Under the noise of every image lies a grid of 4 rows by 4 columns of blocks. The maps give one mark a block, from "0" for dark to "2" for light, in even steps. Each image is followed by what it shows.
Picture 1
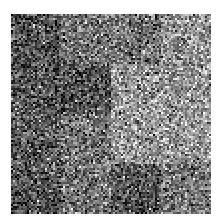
0 1 1 2
0 0 2 2
0 1 2 2
0 1 0 1
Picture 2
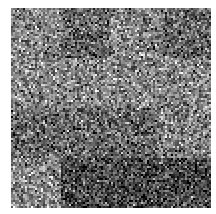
2 1 2 1
2 2 2 2
1 1 1 2
2 0 0 0
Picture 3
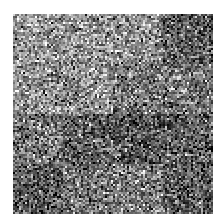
2 2 2 0
2 2 1 1
1 0 0 0
0 1 1 0
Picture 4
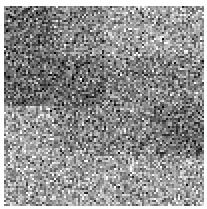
0 1 2 2
0 0 1 1
2 1 1 0
2 2 2 2
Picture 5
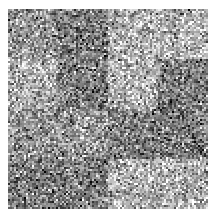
1 0 2 2
2 0 2 0
1 1 0 0
0 0 2 2
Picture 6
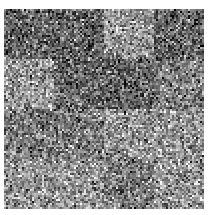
0 0 2 0
2 0 0 1
1 1 2 2
2 2 1 2
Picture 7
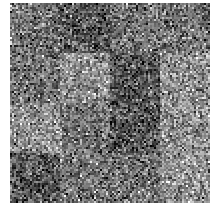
1 0 1 1
1 2 0 2
2 1 0 2
0 1 1 2
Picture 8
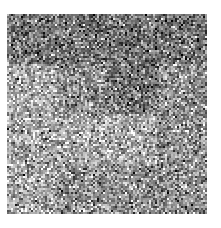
0 0 0 0
2 1 0 1
2 2 2 1
2 1 1 1
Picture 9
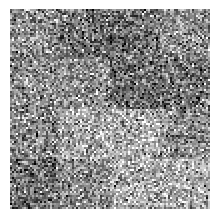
1 0 0 1
1 1 0 0
1 2 2 1
0 1 2 2
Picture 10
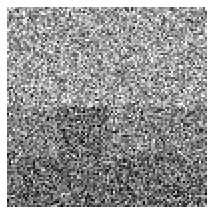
2 2 2 2
2 2 2 2
1 0 1 1
0 0 0 0
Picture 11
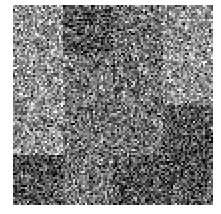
2 0 1 2
2 1 1 2
2 1 1 0
0 1 0 0
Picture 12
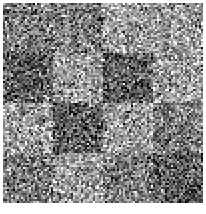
1 1 2 2
0 2 0 2
2 0 2 1
1 2 1 0
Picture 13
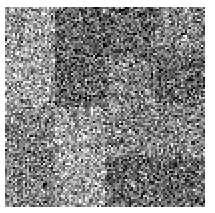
2 0 0 1
2 0 1 0
1 2 1 1
1 2 0 0
